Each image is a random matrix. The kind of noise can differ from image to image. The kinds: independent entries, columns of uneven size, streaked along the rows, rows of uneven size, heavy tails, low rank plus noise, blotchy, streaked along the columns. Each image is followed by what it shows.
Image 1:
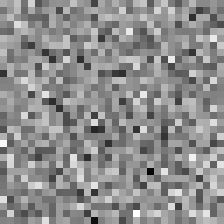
independent entries
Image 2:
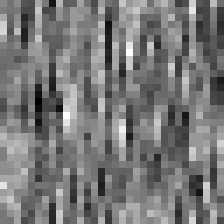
streaked along the columns
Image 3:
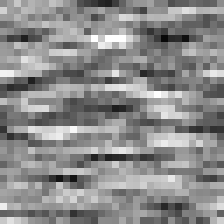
streaked along the rows
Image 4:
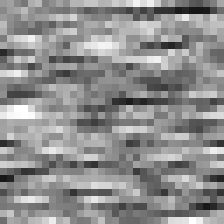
streaked along the rows
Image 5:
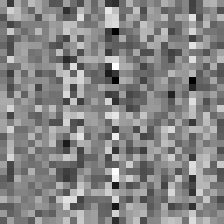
columns of uneven size
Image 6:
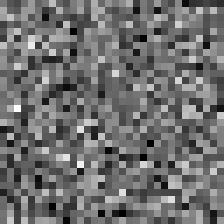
independent entries
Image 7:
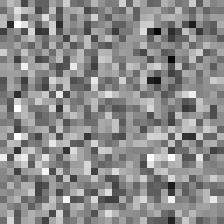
low rank plus noise
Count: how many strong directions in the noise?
three or four
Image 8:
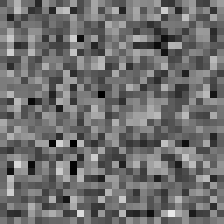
low rank plus noise
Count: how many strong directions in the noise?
three or four
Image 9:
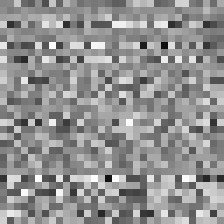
rows of uneven size
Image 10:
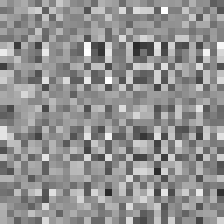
low rank plus noise
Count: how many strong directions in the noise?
one
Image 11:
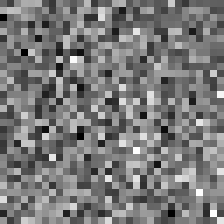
independent entries
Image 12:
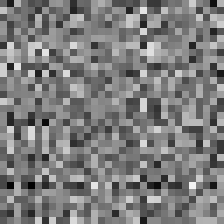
low rank plus noise
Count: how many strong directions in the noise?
two
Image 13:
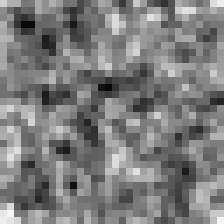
blotchy
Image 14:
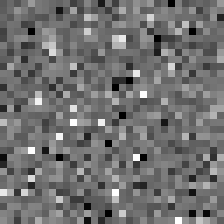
heavy tails
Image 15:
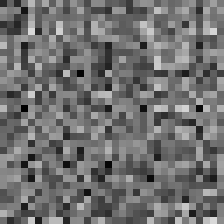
low rank plus noise
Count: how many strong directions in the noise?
two
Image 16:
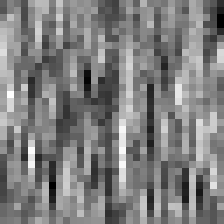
streaked along the columns
